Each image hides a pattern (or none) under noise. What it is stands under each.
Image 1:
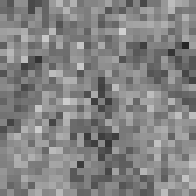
spokes from one point
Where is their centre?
top middle
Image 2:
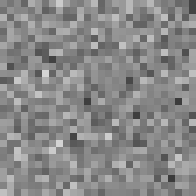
only noise
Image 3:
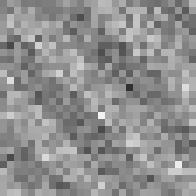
diagonal stripes
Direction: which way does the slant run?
top left to bottom right
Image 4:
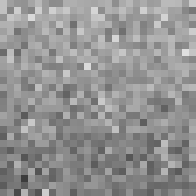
a smooth slope
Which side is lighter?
top
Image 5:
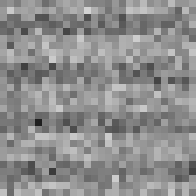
horizontal stripes
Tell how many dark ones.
4
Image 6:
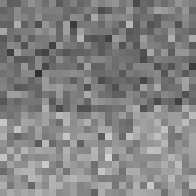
a sharp edge
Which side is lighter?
bottom
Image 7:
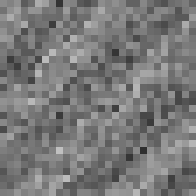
diagonal stripes
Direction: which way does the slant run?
bottom left to top right
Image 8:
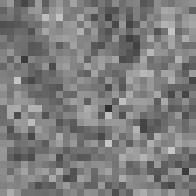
spokes from one point
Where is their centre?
bottom middle
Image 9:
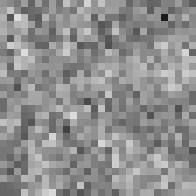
spokes from one point
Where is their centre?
middle left
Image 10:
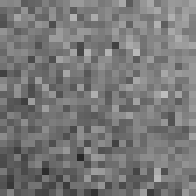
a smooth slope
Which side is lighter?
top right
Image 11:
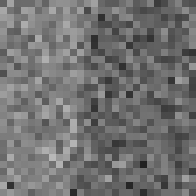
a sharp edge
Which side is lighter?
left
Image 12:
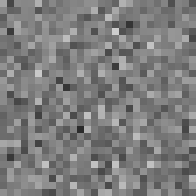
only noise
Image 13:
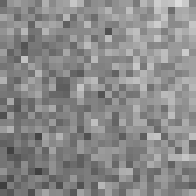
a smooth slope
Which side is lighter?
top right
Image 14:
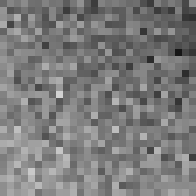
a smooth slope
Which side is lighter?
bottom left
